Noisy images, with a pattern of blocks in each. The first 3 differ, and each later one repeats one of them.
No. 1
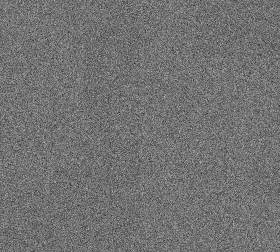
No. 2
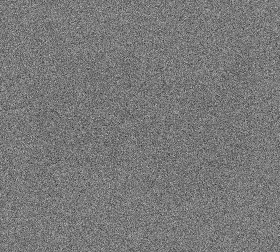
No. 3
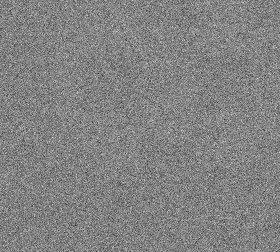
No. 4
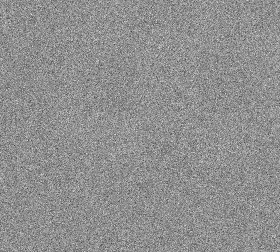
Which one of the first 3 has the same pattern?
3
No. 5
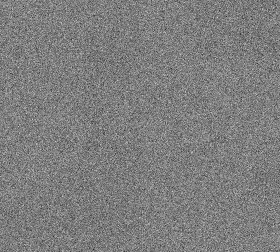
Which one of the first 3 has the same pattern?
1
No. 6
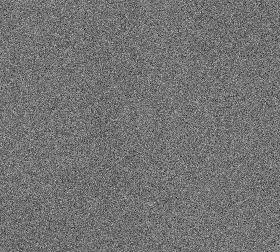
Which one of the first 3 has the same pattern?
1
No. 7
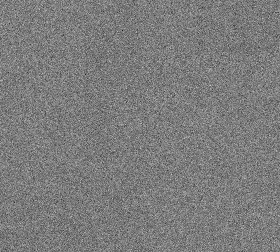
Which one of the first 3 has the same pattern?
1
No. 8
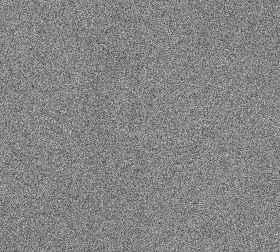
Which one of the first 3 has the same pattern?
1
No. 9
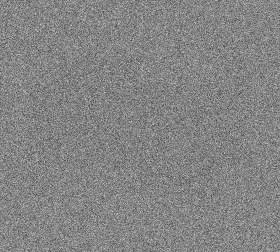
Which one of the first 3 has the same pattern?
2
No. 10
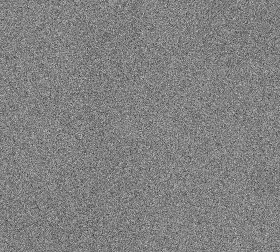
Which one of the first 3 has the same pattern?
1
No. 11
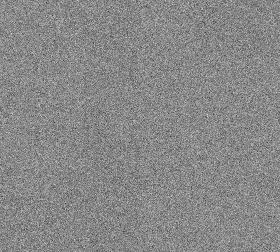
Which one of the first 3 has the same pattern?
1
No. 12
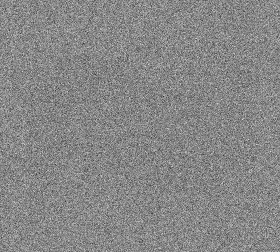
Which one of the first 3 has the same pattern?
2
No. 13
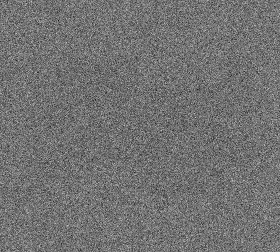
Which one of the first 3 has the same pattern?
2
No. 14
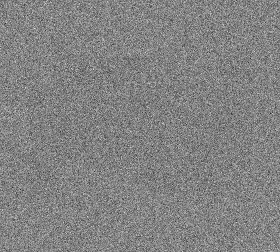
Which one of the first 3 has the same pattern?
2
